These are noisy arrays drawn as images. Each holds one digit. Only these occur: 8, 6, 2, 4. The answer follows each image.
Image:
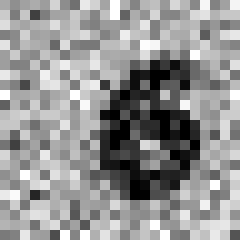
6
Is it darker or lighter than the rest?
darker
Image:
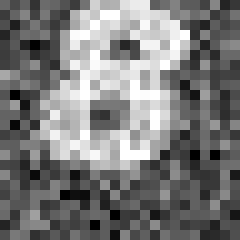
8
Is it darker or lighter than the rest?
lighter
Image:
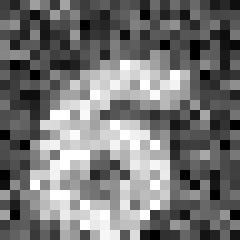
6
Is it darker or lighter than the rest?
lighter
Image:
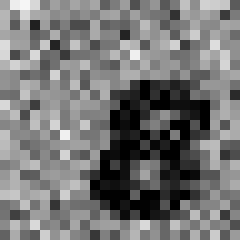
8
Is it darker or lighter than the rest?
darker
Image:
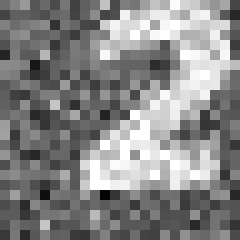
2
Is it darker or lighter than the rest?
lighter
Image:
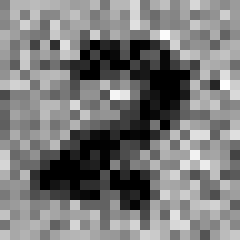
2
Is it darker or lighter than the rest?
darker
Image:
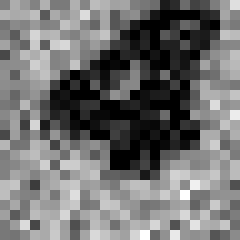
4
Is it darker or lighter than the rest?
darker
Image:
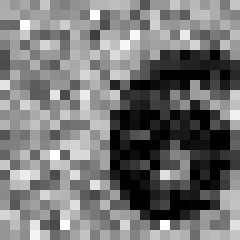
6
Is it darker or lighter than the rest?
darker
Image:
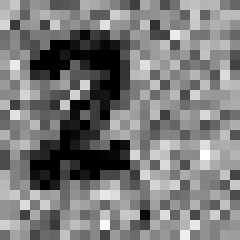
2
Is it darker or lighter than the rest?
darker
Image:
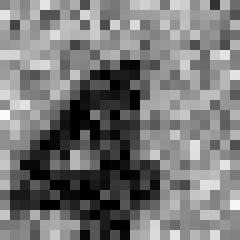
4
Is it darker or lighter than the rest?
darker
